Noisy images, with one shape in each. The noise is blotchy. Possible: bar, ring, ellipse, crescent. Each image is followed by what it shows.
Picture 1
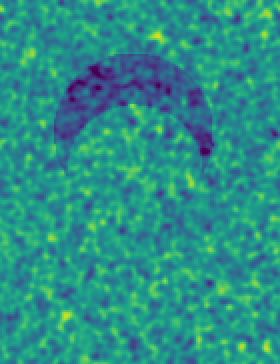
dark crescent
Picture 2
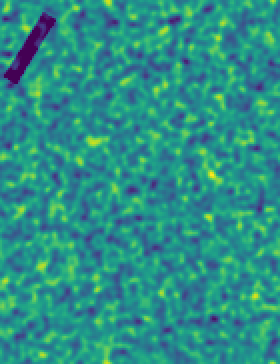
dark bar, top left
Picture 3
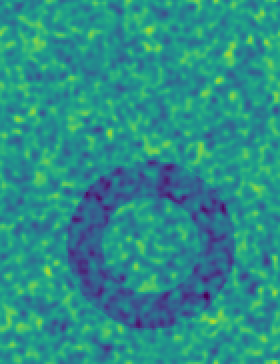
dark ring
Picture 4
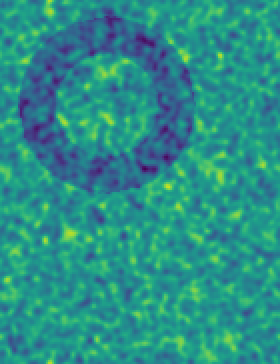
dark ring
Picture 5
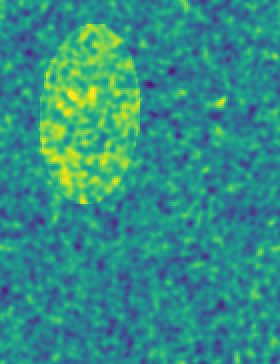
light ellipse
